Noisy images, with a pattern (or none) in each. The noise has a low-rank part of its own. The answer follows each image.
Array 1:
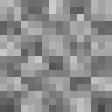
a checkerboard
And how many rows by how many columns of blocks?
6 by 5
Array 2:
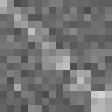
blocks along the diagonal
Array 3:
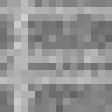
bands of rows crossing bands of columns
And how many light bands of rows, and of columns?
3 and 1
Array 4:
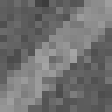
a diagonal band
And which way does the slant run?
bottom left to top right
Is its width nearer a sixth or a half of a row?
a half
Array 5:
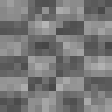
a checkerboard
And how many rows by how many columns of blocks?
6 by 4
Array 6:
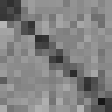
blocks along the diagonal
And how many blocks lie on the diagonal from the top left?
7
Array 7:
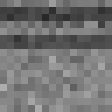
bands of rows
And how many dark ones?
2
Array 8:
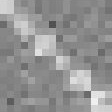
blocks along the diagonal
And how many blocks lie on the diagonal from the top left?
6
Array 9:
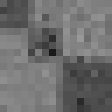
blocks along the diagonal
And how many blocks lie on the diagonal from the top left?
3
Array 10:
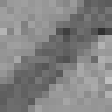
a diagonal band
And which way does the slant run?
bottom left to top right
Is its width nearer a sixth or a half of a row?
a half
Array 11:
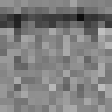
one band of rows
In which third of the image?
top
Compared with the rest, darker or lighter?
darker
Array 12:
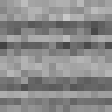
bands of rows
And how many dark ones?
4
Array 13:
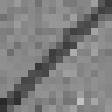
a diagonal band
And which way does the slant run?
bottom left to top right
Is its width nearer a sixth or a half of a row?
a sixth
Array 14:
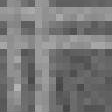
bands of rows crossing bands of columns
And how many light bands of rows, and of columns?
2 and 2
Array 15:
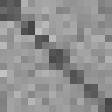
blocks along the diagonal
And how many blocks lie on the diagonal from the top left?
7
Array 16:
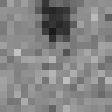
one block
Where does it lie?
top middle
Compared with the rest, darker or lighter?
darker
